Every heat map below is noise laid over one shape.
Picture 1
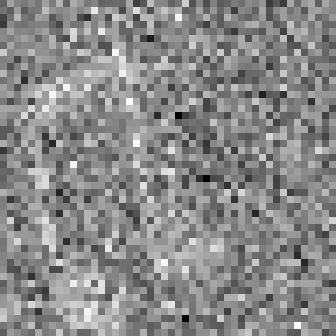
light pair of musical notes
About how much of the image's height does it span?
nearly all
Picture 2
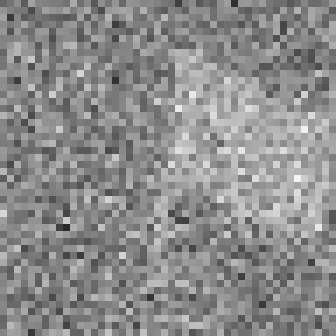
light flag
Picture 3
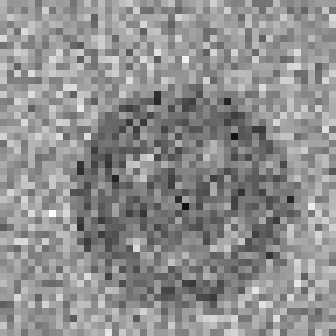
dark smiling face
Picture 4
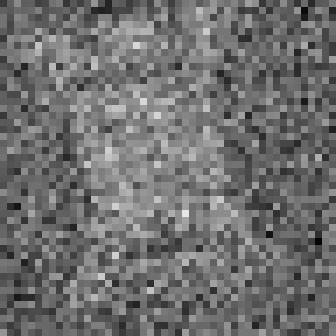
light chess rook
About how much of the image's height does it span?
nearly all
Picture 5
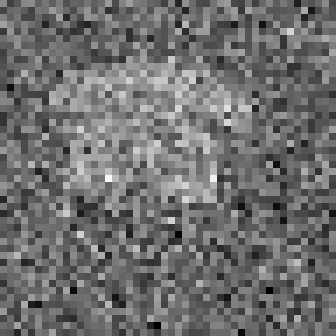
light telephone
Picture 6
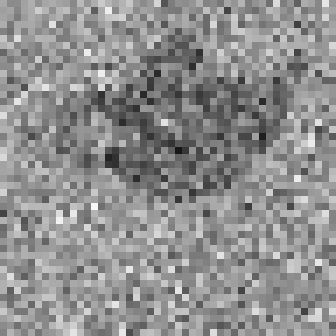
dark teapot
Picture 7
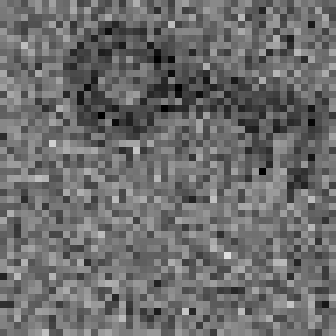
dark key
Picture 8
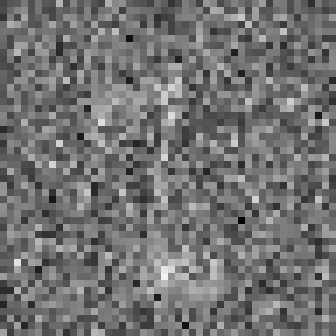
light musical note
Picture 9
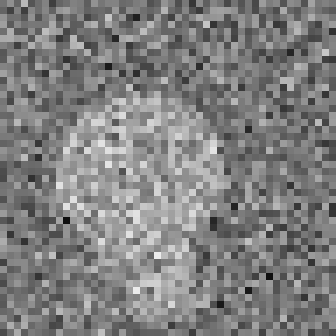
light light bulb
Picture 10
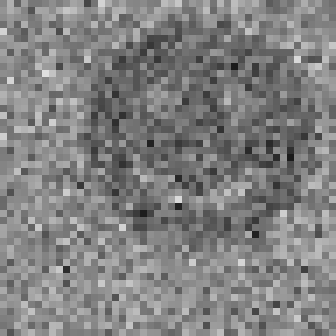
dark smiling face
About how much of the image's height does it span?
two thirds
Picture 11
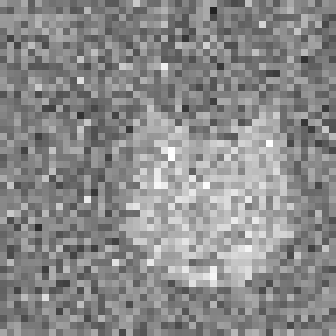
light cat's head
